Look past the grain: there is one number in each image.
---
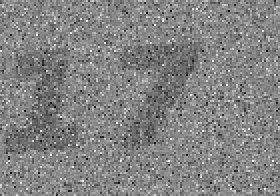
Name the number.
17
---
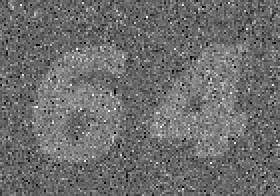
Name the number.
64
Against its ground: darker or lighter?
lighter
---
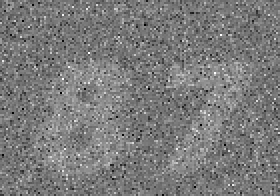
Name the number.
87
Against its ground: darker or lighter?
lighter
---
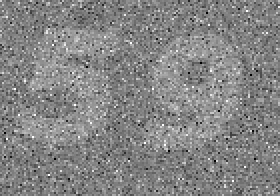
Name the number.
59
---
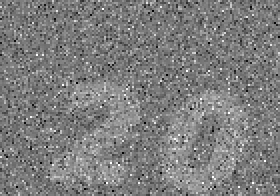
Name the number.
20
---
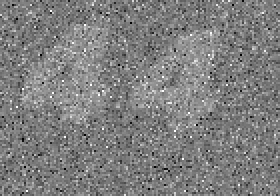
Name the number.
44
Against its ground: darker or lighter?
lighter
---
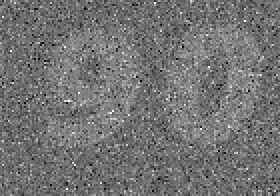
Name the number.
90
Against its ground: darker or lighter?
lighter
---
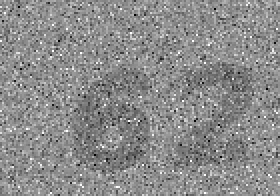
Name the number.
62
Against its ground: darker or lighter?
darker
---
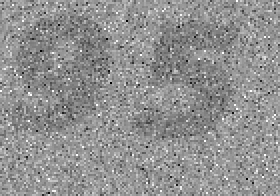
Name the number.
95
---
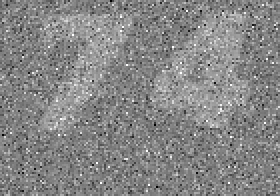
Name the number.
74
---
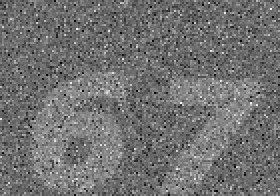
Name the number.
67
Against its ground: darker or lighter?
lighter
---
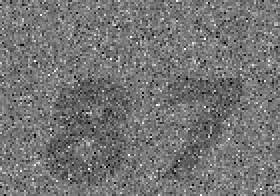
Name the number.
87
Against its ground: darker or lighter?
darker
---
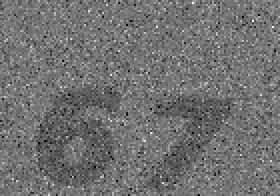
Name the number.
67
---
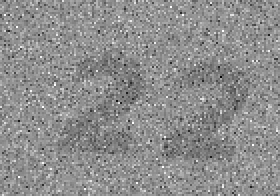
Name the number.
22
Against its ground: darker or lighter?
darker
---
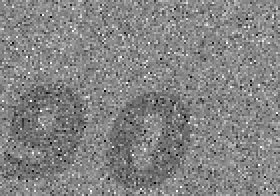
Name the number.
90
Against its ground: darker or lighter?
darker
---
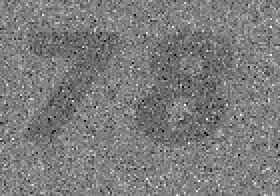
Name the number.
78
